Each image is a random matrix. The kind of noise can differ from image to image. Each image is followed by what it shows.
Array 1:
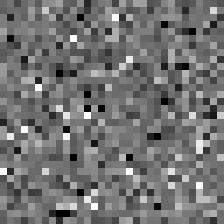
heavy tails
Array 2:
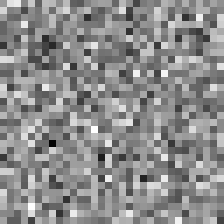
independent entries
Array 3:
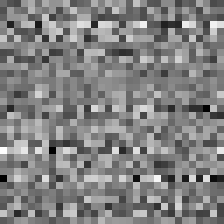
rows of uneven size
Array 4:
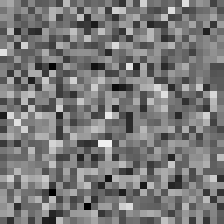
low rank plus noise
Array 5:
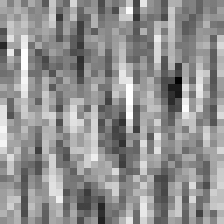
streaked along the columns
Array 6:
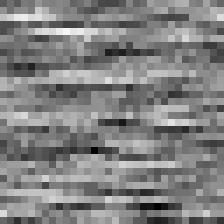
streaked along the rows
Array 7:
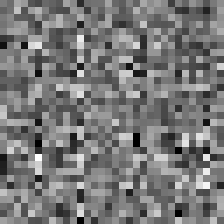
low rank plus noise
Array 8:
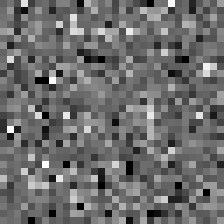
heavy tails
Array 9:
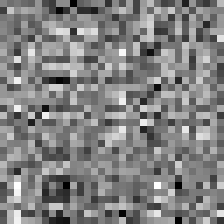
low rank plus noise
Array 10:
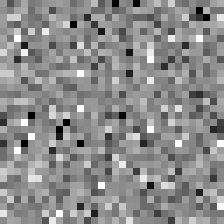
heavy tails
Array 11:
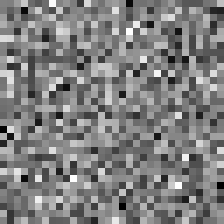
independent entries
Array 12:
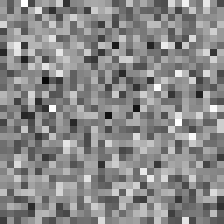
independent entries
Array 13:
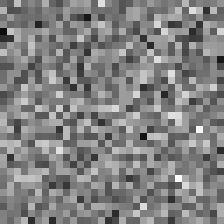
independent entries
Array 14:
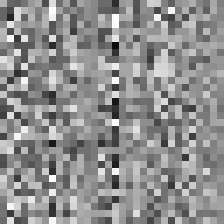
columns of uneven size
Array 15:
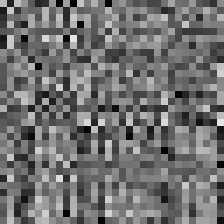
low rank plus noise
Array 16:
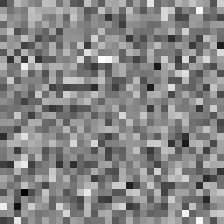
low rank plus noise
